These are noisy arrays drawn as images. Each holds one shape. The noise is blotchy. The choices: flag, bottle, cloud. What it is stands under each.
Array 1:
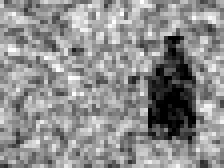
dark bottle
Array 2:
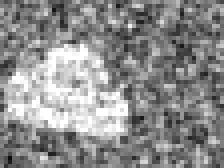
light cloud
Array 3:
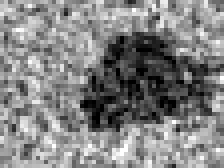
dark cloud
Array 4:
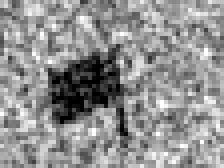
dark flag
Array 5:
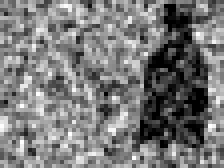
dark bottle
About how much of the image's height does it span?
nearly all
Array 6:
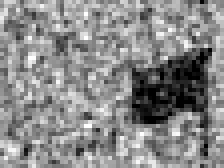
dark flag
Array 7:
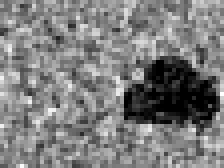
dark cloud, middle right
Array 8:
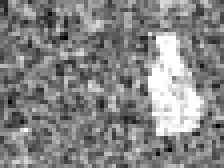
light bottle
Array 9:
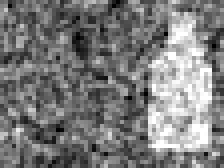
light bottle
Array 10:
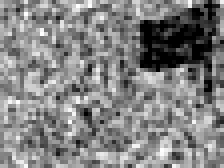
dark flag
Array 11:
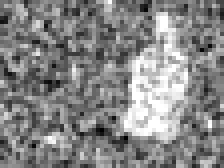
light bottle
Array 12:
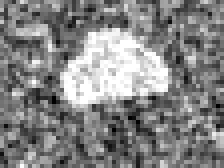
light cloud
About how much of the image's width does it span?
half
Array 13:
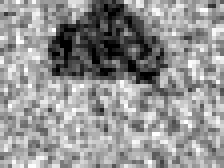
dark cloud
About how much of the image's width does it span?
half
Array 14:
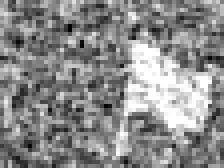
light flag
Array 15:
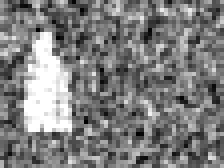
light bottle
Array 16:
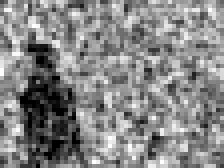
dark bottle
